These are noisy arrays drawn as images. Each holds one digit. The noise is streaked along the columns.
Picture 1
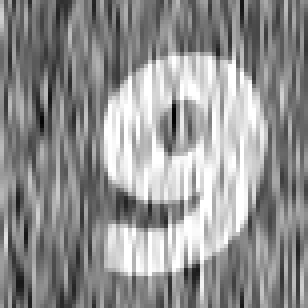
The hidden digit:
9
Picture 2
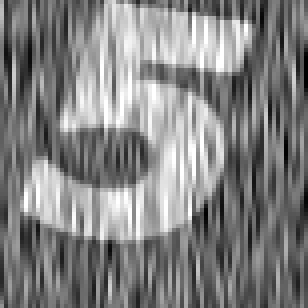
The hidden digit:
5
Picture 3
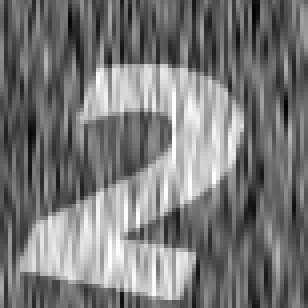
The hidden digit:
2
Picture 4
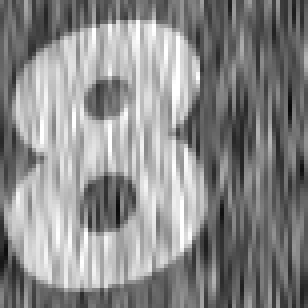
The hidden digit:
8
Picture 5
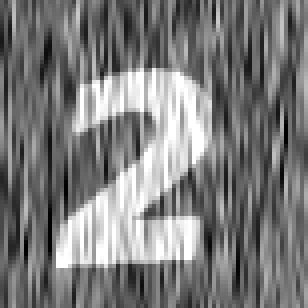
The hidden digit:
2
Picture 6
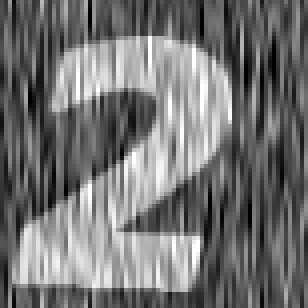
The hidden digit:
2
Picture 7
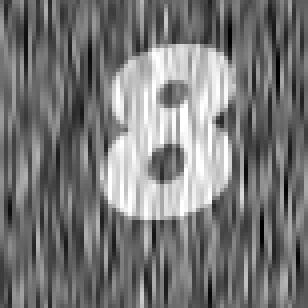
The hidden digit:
8
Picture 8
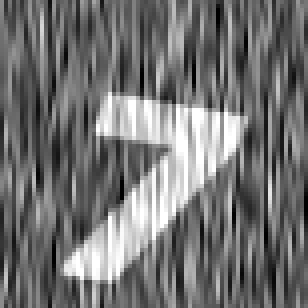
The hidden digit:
7
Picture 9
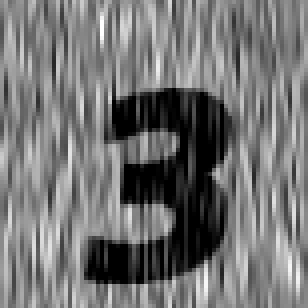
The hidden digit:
3
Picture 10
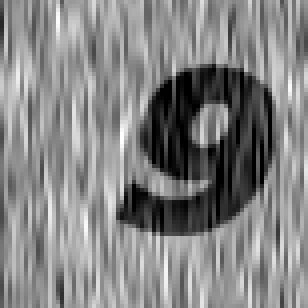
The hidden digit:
9
